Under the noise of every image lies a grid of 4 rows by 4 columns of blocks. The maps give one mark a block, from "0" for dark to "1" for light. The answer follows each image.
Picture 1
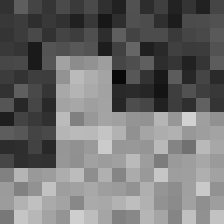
0 0 0 0
0 1 0 0
0 1 1 1
1 1 1 1
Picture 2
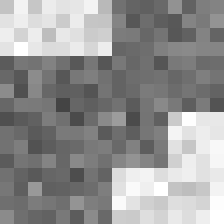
1 1 0 0
0 0 0 0
0 0 0 1
0 0 1 1
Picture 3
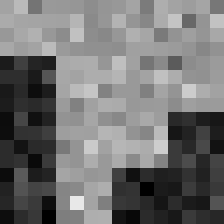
1 1 1 1
0 1 1 1
0 1 1 0
0 1 0 0
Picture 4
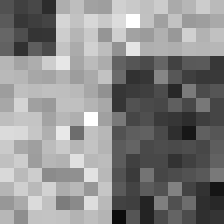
0 1 1 1
1 1 0 0
1 1 0 0
1 1 0 0
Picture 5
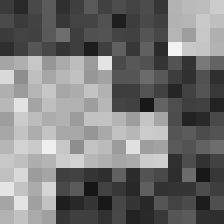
0 0 0 1
1 1 0 0
1 1 1 0
1 0 0 0
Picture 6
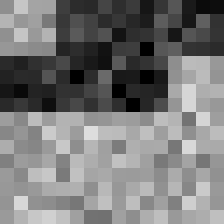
1 0 0 0
0 0 0 1
1 1 1 1
1 1 1 1
